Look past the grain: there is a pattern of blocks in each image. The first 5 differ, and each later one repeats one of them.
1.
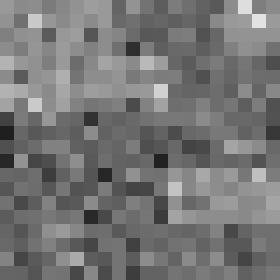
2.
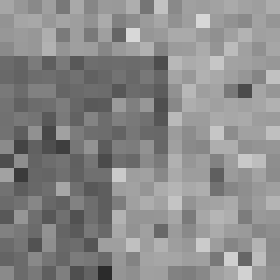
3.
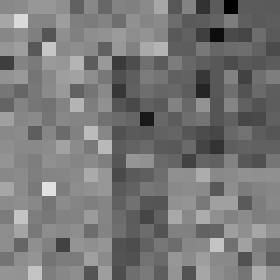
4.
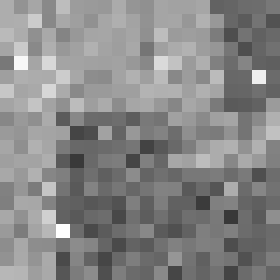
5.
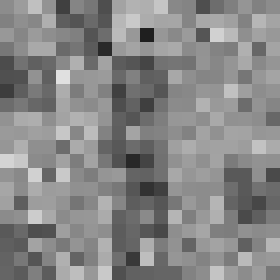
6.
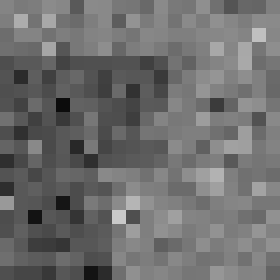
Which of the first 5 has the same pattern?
2
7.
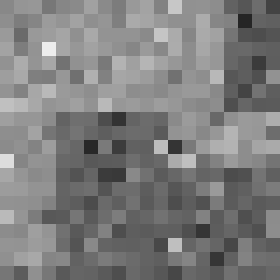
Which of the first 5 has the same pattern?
4
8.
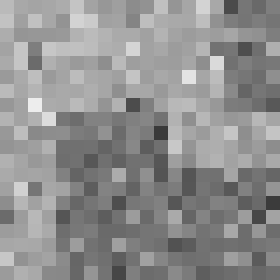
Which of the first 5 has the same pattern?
4
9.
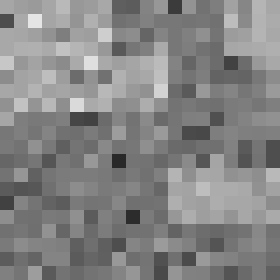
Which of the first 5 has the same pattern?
1
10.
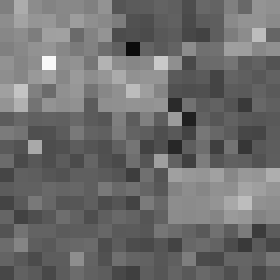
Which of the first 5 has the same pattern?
1
